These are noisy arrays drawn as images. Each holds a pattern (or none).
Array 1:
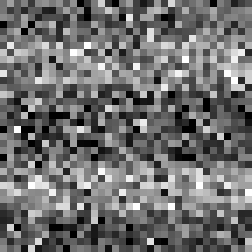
horizontal stripes
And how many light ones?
2
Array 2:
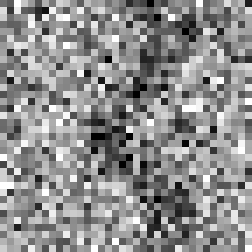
a wavy band
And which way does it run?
top to bottom
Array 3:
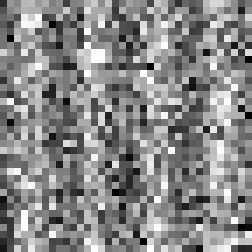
vertical stripes
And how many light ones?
4
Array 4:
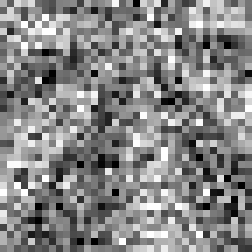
spokes from one point
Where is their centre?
top middle
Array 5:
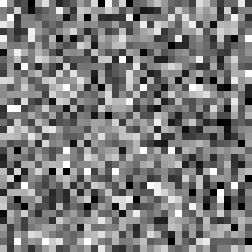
only noise
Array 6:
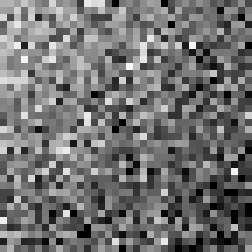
a smooth slope
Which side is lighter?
top left
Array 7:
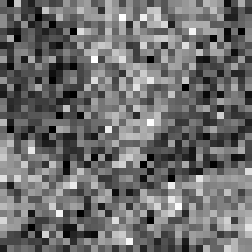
spokes from one point
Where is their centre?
bottom middle
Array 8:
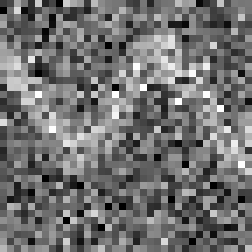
a wavy band
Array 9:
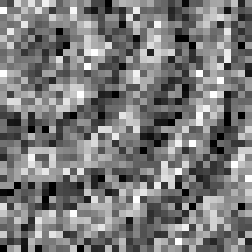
rings round one point
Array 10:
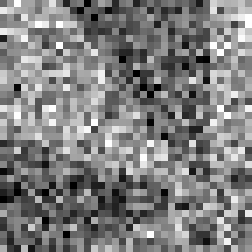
spokes from one point
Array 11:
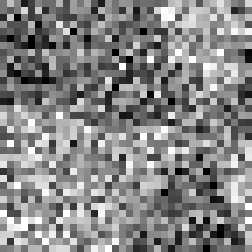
spokes from one point
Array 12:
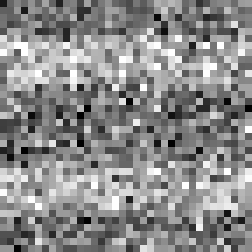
horizontal stripes
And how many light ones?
2
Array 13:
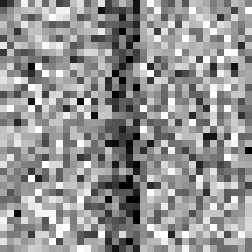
one vertical stripe
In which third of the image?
middle
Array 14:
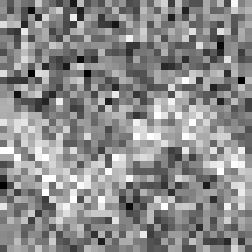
a wavy band
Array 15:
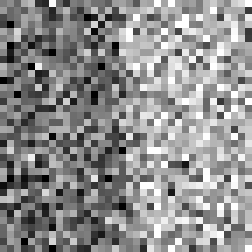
a sharp edge
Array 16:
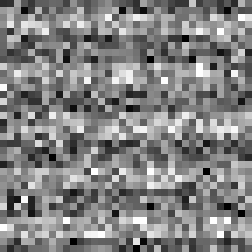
horizontal stripes
